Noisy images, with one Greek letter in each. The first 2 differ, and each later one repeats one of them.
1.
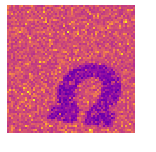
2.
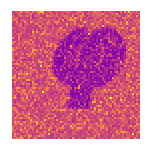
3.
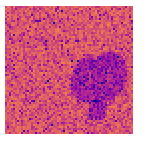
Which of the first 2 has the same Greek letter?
2
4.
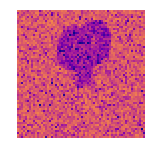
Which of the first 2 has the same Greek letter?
2
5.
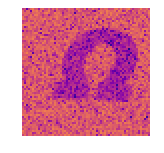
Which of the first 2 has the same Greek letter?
1
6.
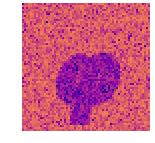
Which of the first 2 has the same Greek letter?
2
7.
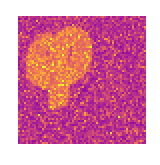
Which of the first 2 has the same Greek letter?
2
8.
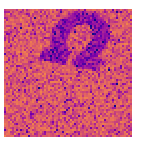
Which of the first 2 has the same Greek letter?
1
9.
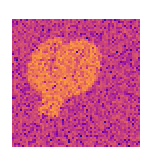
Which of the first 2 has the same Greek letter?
2
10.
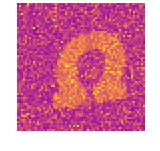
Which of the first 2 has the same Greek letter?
1
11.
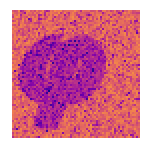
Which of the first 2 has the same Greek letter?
2
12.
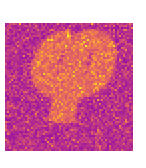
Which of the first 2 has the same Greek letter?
2
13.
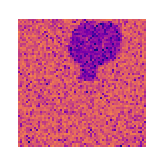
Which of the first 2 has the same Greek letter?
2
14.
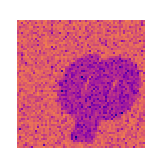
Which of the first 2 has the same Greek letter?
2
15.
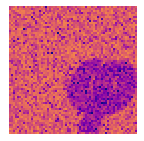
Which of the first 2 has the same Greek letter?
2
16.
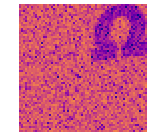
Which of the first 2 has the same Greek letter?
1
